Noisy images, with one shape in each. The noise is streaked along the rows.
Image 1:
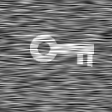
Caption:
light key
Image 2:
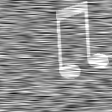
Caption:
light pair of musical notes
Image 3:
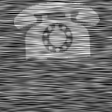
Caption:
light telephone
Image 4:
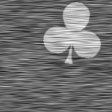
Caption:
light club
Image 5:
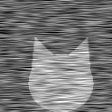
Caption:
light cat's head
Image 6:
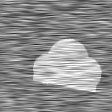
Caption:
light cloud
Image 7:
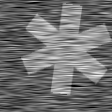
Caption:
light asterisk
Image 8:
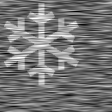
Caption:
light snowflake
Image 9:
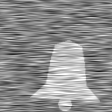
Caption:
light bell
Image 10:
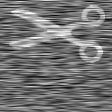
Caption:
light pair of scissors
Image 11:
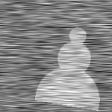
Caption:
light chess pawn
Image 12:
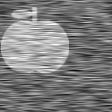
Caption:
light apple
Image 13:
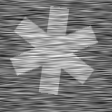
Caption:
light asterisk
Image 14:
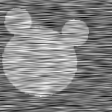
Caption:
light bear's head
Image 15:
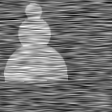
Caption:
light chess pawn
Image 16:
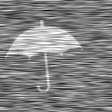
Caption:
light umbrella
